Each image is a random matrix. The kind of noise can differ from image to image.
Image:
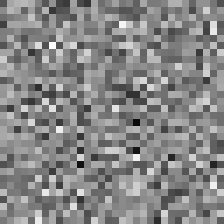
low rank plus noise
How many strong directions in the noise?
two
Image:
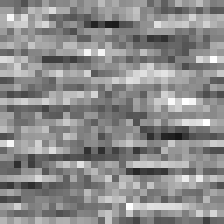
streaked along the rows
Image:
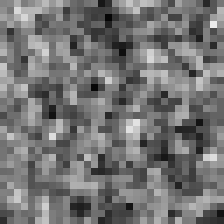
blotchy
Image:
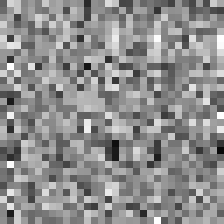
low rank plus noise
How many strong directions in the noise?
two
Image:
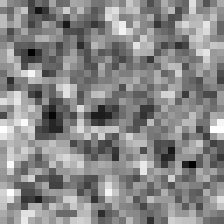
blotchy
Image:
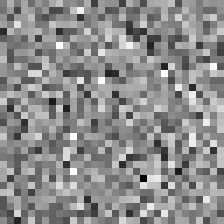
independent entries
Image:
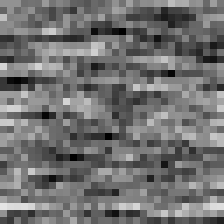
streaked along the rows
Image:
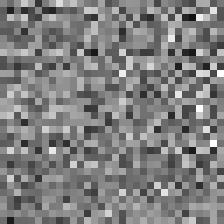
low rank plus noise
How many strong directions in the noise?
one
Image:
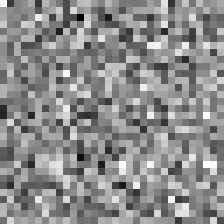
low rank plus noise
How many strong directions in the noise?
five to eight
